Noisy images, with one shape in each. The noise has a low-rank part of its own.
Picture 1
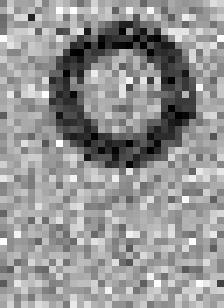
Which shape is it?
ring
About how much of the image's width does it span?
two thirds
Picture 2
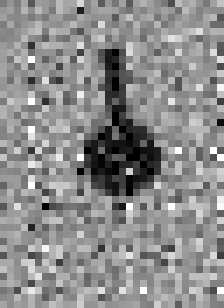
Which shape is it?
lollipop
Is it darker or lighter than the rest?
darker
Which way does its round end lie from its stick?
down
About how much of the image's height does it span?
half
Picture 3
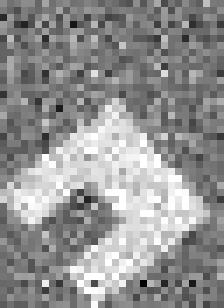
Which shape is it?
square with a notch
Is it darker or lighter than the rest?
lighter
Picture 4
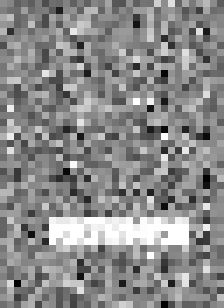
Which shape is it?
bar
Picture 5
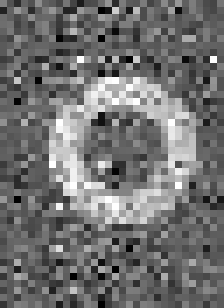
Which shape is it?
ring
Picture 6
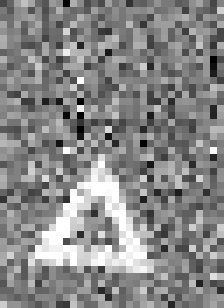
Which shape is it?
triangle frame
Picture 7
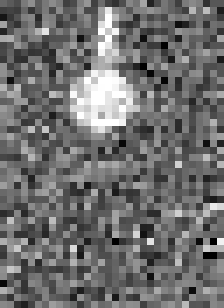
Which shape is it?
lollipop
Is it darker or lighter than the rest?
lighter
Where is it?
top middle
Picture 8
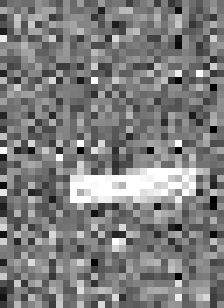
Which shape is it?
bar
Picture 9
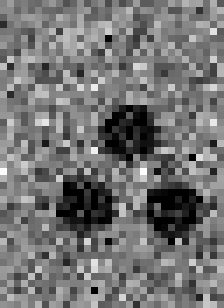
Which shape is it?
three dots
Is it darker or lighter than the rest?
darker
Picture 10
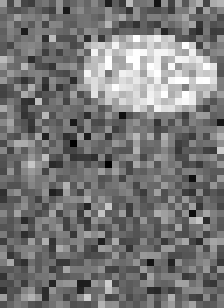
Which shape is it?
ellipse
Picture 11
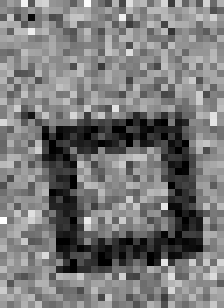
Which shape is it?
square frame
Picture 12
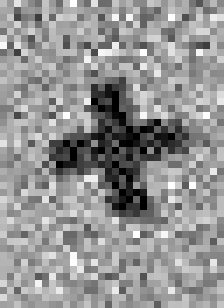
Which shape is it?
cross
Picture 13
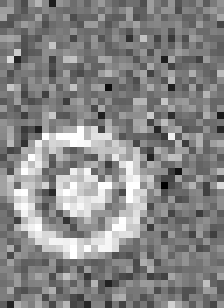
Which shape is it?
bullseye
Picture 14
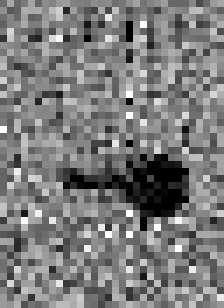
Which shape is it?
lollipop
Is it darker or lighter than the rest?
darker
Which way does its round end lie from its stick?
right
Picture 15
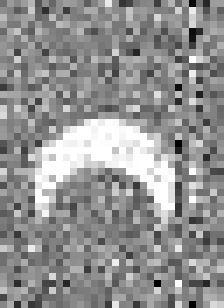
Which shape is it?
crescent
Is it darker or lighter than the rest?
lighter
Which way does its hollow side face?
down
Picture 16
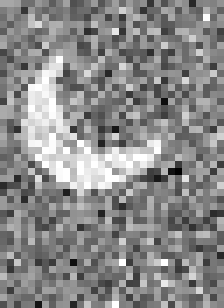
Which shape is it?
crescent
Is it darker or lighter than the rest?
lighter
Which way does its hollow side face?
up and right
